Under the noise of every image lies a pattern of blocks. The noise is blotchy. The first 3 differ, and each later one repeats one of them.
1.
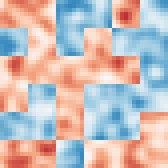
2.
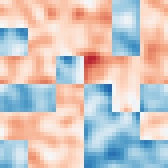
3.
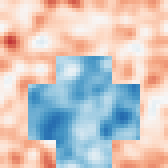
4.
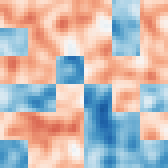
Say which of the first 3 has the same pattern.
2
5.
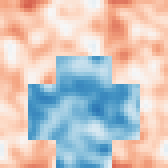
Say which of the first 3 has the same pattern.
3
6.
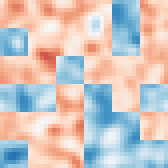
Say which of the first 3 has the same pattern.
2
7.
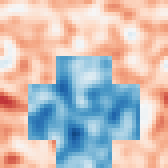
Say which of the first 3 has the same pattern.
3
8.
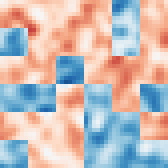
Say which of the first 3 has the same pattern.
2
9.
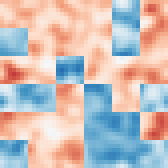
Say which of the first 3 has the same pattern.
2
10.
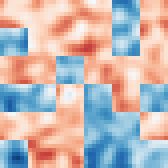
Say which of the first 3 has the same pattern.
2
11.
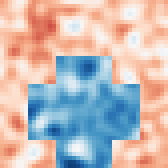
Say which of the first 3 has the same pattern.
3
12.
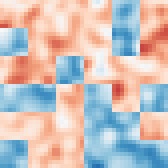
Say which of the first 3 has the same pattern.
2
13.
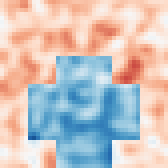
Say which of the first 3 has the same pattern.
3
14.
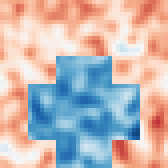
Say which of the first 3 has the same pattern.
3
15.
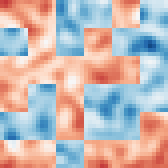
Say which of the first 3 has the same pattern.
1
